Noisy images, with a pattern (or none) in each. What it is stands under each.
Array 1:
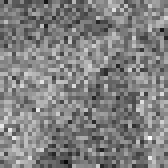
spokes from one point
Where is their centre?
top right
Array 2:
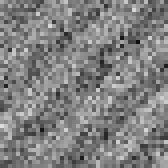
diagonal stripes
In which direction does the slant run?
bottom left to top right
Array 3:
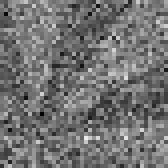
spokes from one point
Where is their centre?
bottom left
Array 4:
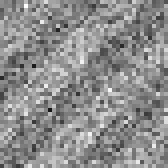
diagonal stripes
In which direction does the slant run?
bottom left to top right
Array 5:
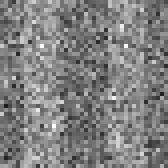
vertical stripes
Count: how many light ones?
2
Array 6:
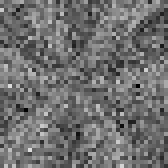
spokes from one point
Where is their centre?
centre
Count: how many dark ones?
6
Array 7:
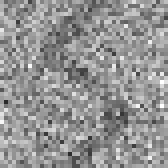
a wavy band
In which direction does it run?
top to bottom
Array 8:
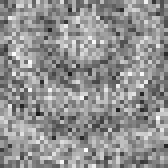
rings round one point
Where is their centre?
top middle
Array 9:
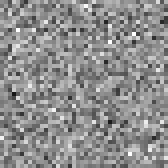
only noise
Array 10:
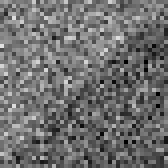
a sharp edge
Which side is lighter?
top left
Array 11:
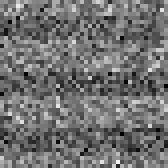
horizontal stripes
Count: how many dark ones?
3
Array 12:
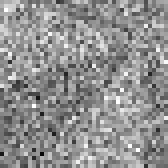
spokes from one point
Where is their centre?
top right
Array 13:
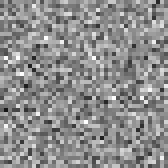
only noise
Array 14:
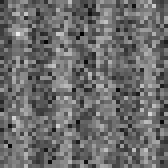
vertical stripes
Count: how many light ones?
4
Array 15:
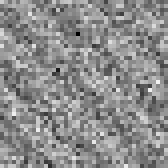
diagonal stripes
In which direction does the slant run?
top left to bottom right
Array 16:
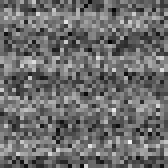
horizontal stripes
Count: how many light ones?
4
